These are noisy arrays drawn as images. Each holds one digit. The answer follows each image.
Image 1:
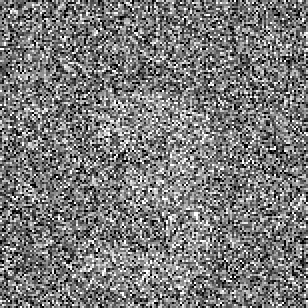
light 3
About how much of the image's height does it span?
two thirds
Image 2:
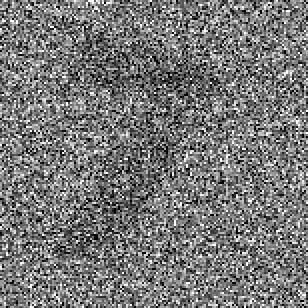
dark 7
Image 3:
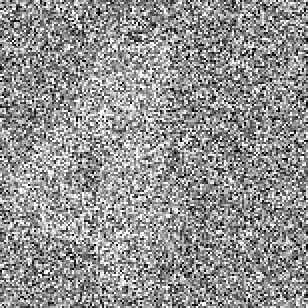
light 4
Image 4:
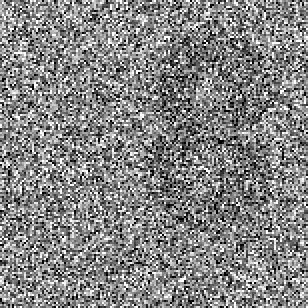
dark 8
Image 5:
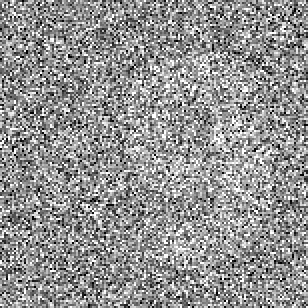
light 9
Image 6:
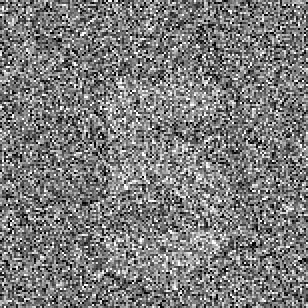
light 5
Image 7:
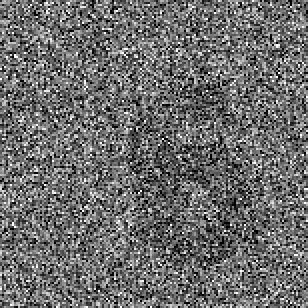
dark 6
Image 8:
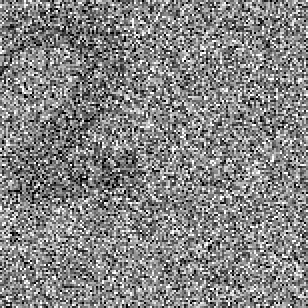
dark 2
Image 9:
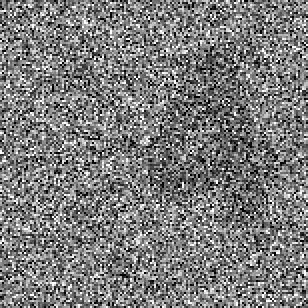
dark 4
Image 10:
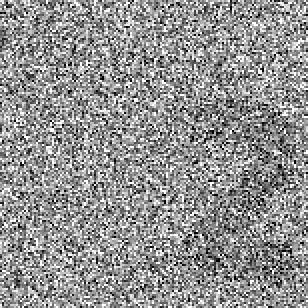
dark 2
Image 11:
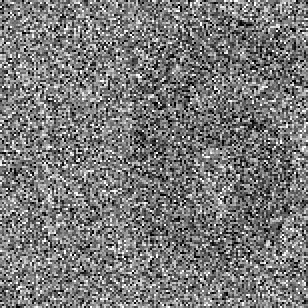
dark 6
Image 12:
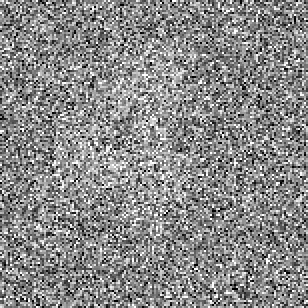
light 4
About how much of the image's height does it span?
two thirds
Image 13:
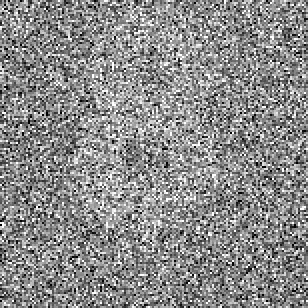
light 8
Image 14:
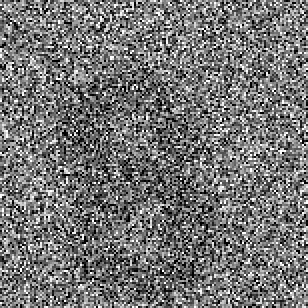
dark 8
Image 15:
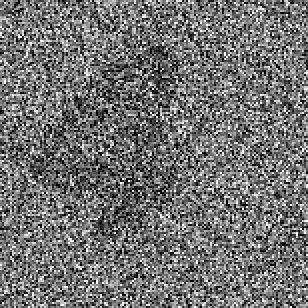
dark 4
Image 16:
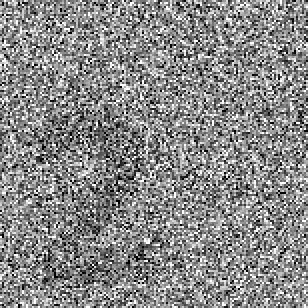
dark 2
